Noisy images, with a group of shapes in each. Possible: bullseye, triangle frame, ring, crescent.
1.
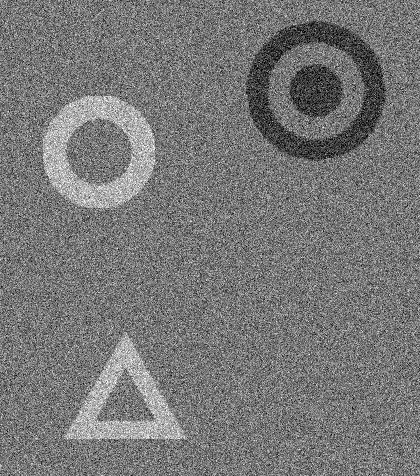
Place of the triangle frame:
bottom left
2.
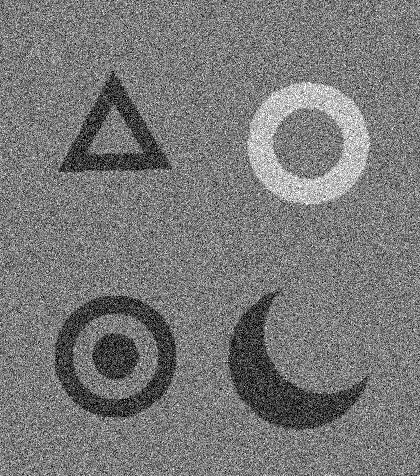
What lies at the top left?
triangle frame
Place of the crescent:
bottom right
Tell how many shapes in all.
4
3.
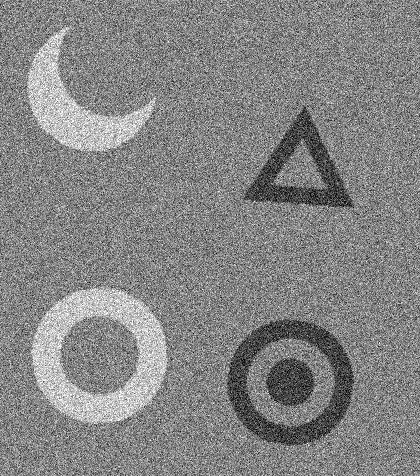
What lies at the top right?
triangle frame
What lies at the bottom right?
bullseye
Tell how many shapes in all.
4
